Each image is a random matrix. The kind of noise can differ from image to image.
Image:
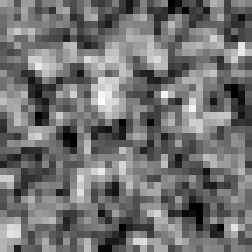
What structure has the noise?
blotchy
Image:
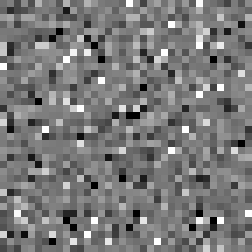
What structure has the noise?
heavy tails
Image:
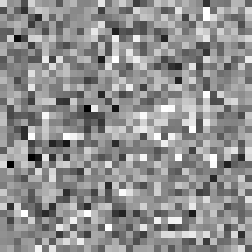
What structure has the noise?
low rank plus noise
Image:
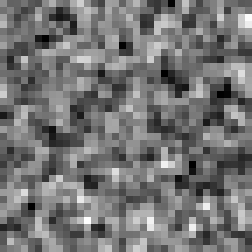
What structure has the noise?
blotchy
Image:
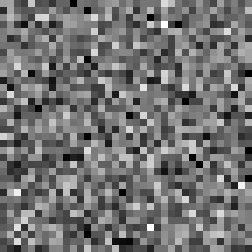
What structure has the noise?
independent entries
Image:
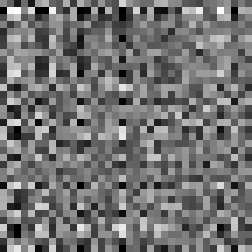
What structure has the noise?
low rank plus noise
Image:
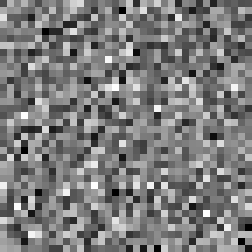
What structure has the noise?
independent entries
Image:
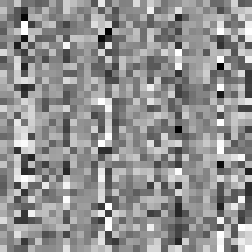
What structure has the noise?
columns of uneven size
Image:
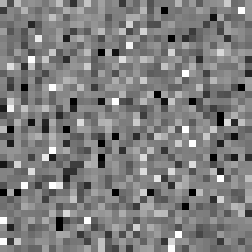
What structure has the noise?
heavy tails
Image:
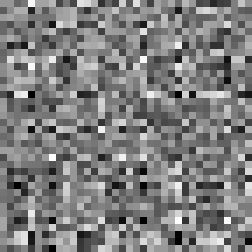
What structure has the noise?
low rank plus noise
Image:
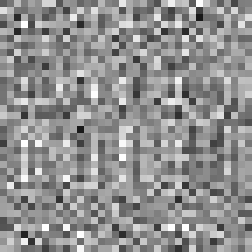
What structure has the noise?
low rank plus noise
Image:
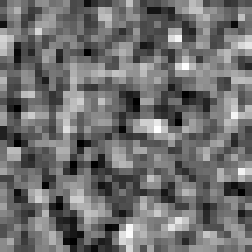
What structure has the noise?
blotchy
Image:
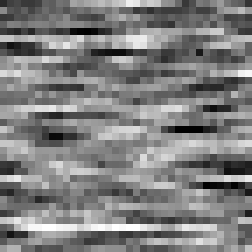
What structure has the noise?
streaked along the rows
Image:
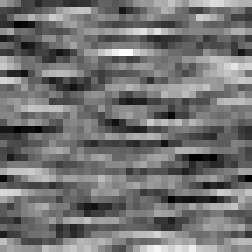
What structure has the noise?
streaked along the rows
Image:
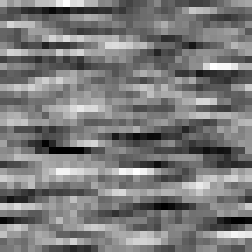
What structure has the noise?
streaked along the rows
